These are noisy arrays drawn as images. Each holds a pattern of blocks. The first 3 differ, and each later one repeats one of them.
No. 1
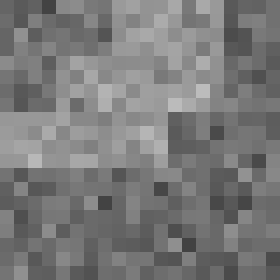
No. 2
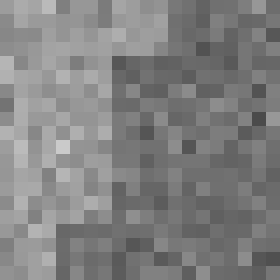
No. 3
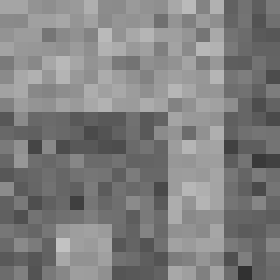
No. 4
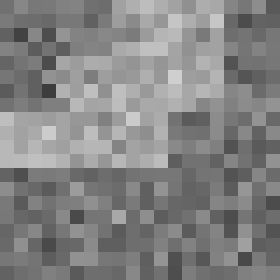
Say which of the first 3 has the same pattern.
1
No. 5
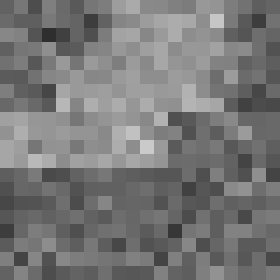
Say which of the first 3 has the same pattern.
1
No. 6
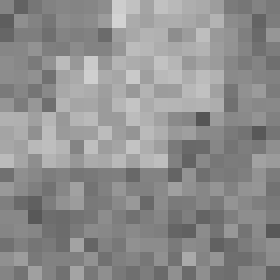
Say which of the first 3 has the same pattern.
1
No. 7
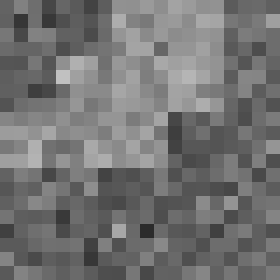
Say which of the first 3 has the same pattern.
1
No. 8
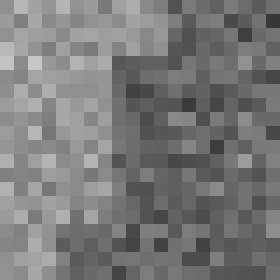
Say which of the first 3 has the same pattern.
2
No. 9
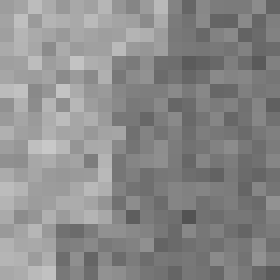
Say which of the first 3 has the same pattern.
2
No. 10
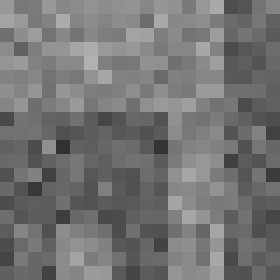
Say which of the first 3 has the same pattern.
3
